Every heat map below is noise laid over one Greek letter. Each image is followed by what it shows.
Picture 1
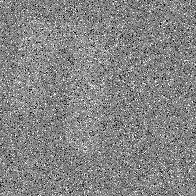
eta
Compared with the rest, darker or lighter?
lighter
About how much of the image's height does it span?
two thirds
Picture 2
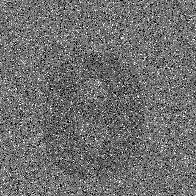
theta
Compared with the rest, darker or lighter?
darker
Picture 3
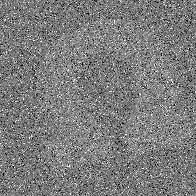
omega
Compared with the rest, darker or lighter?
lighter
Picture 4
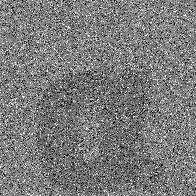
alpha
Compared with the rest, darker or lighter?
darker
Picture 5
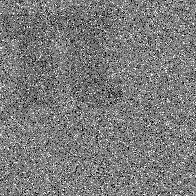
pi
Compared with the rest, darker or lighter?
darker
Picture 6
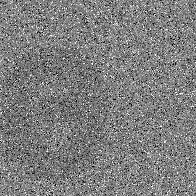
theta
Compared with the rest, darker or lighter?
darker
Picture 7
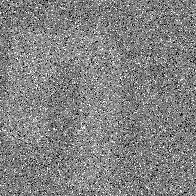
eta
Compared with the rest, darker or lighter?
lighter
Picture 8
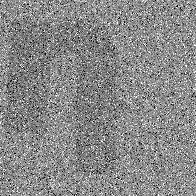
eta
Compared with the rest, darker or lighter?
darker
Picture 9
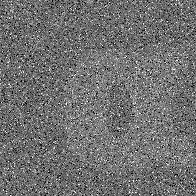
alpha
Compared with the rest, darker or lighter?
lighter
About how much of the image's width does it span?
two thirds
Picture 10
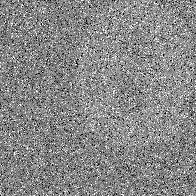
theta
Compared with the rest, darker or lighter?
lighter
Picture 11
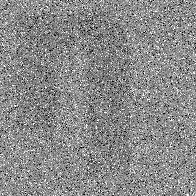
eta
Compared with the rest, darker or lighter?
darker
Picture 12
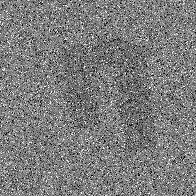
eta
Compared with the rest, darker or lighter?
darker
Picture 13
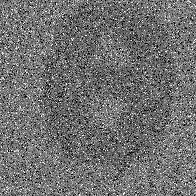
theta
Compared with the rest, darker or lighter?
darker
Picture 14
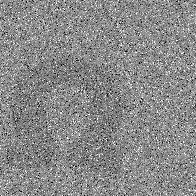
omega
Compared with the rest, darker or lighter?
darker
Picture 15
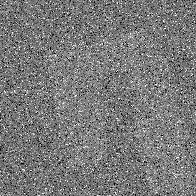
eta
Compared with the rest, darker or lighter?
lighter
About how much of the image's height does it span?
nearly all
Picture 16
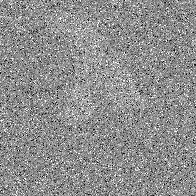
lambda
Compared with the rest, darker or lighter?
lighter
